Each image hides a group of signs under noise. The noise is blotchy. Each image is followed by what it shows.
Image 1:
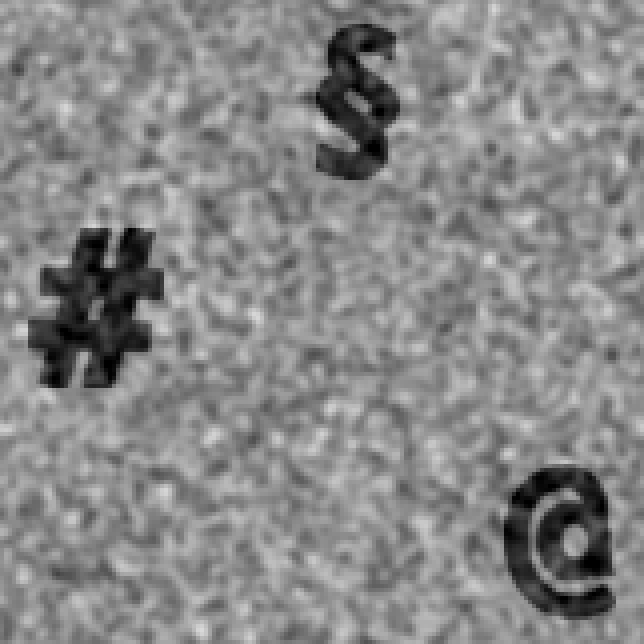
top middle: section sign; middle left: hash sign; bottom right: at sign
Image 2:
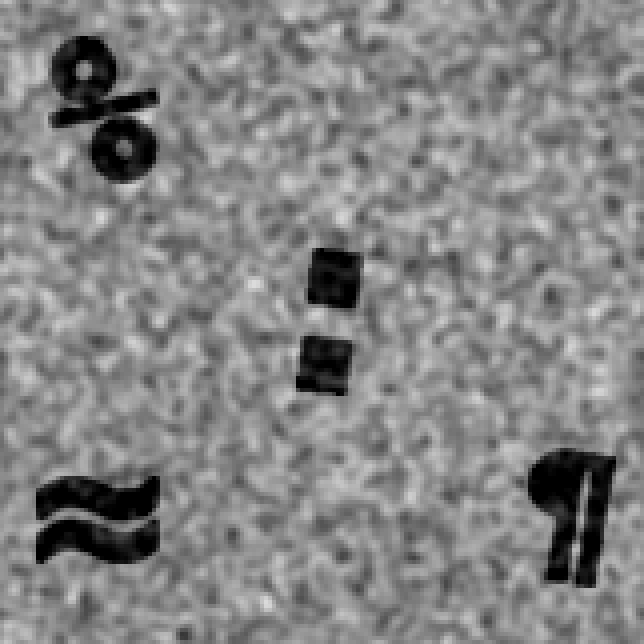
top left: percent sign; centre: colon; bottom left: approximately sign; bottom right: pilcrow
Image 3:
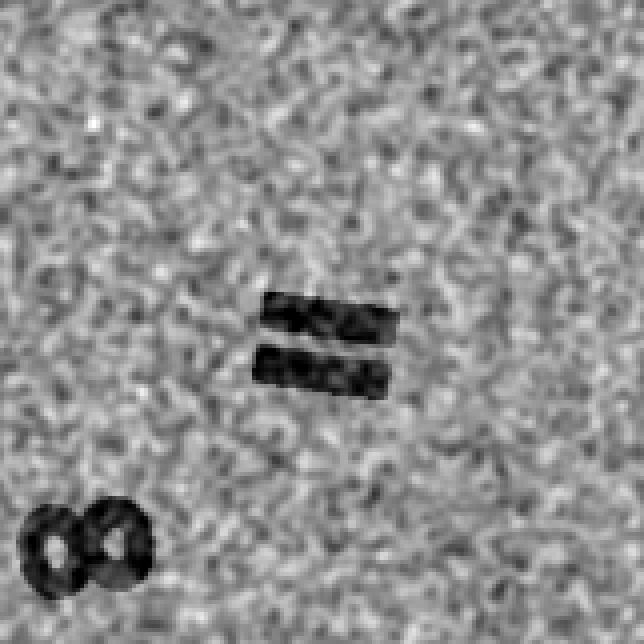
centre: equals sign; bottom left: infinity sign
